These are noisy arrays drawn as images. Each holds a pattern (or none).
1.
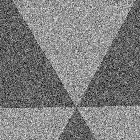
spokes from one point
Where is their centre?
bottom middle
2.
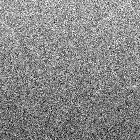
a smooth slope
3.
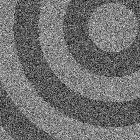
rings round one point
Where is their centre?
top right
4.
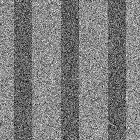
vertical stripes
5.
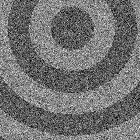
rings round one point
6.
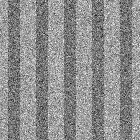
vertical stripes
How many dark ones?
5
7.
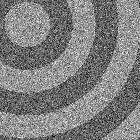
rings round one point
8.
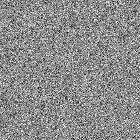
only noise
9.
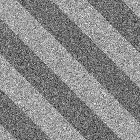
diagonal stripes
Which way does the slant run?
top left to bottom right
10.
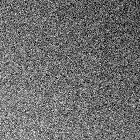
a smooth slope
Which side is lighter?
bottom left
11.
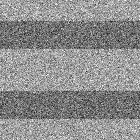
horizontal stripes
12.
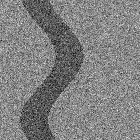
a wavy band
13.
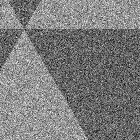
spokes from one point
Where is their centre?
top left
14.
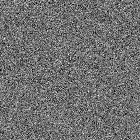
only noise
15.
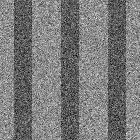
vertical stripes
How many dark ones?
3
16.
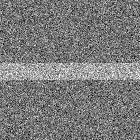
one horizontal stripe
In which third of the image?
middle
